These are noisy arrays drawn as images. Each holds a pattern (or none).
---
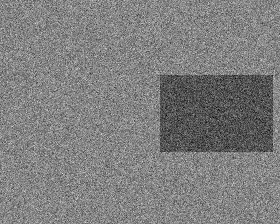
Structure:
one block
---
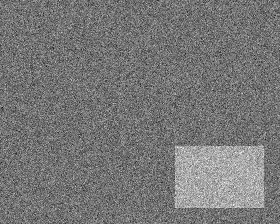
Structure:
one block
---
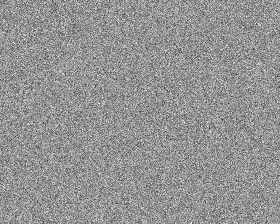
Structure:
only noise
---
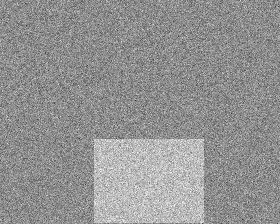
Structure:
one block
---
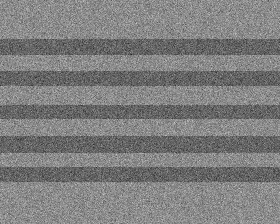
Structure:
bands of rows
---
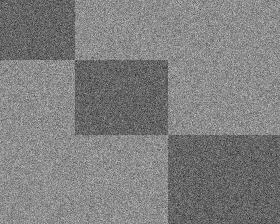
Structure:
blocks along the diagonal
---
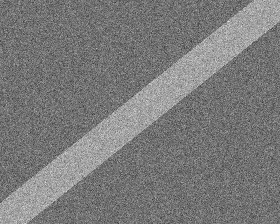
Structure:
a diagonal band
